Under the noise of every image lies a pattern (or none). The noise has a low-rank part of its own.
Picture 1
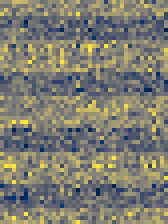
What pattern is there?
horizontal stripes
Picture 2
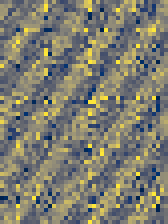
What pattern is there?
diagonal stripes
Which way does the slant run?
bottom left to top right
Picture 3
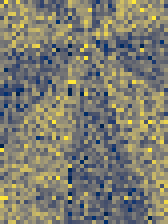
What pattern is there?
spokes from one point
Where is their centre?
top middle
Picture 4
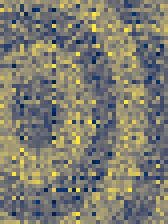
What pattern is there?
rings round one point
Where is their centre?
middle left
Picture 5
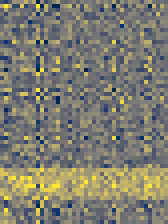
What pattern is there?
one horizontal stripe
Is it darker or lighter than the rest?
lighter
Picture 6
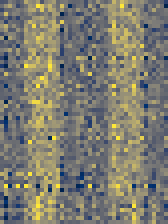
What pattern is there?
vertical stripes
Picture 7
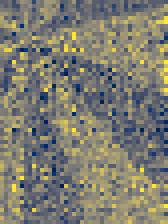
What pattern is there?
spokes from one point
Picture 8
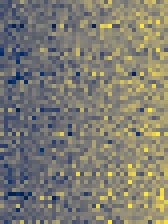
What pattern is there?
a smooth slope
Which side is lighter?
right
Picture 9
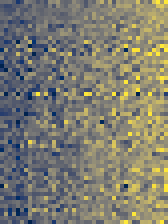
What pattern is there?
a smooth slope
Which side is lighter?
right
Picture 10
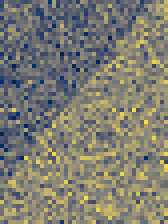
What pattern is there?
a sharp edge
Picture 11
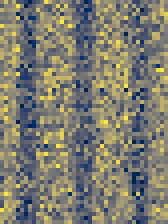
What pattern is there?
vertical stripes
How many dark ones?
3
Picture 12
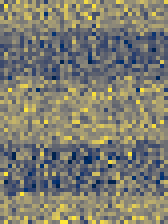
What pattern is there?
horizontal stripes
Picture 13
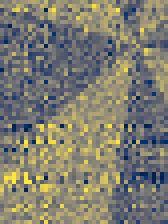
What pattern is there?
spokes from one point
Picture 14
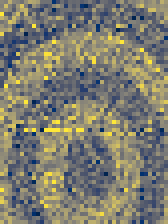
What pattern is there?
rings round one point
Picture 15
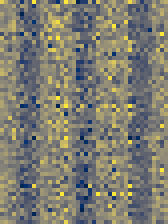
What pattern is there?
vertical stripes
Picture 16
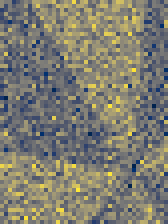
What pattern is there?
spokes from one point
